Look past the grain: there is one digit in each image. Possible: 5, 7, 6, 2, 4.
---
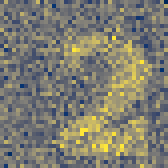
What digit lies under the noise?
2
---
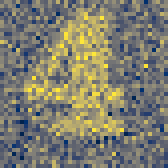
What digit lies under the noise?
4
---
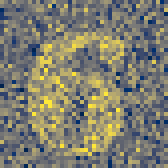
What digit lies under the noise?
6
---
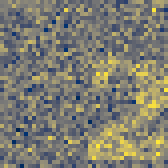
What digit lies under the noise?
2
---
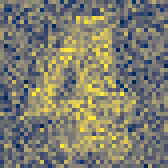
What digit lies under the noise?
4
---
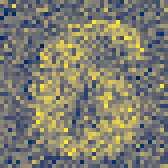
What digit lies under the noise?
6
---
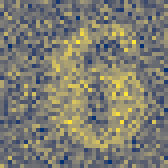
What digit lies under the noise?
6
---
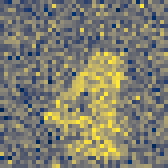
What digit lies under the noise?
4
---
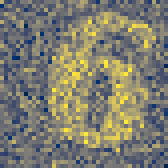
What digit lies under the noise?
6
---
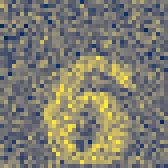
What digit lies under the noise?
6
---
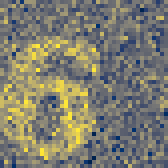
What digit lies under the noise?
6
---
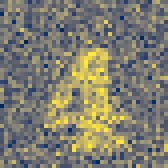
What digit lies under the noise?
4
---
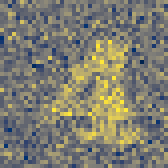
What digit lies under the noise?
4
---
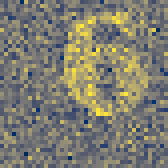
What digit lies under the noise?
6
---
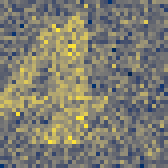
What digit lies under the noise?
4
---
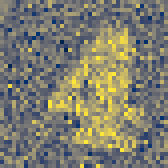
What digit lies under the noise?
4
